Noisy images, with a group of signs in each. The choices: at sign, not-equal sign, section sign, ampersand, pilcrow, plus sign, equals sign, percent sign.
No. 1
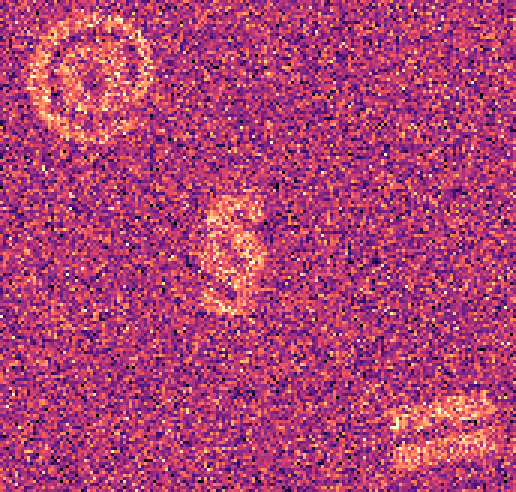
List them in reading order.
top left: at sign; centre: section sign; bottom right: equals sign
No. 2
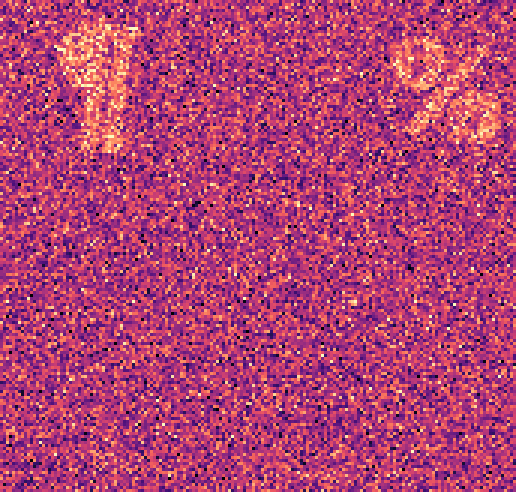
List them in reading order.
top left: pilcrow; top right: percent sign
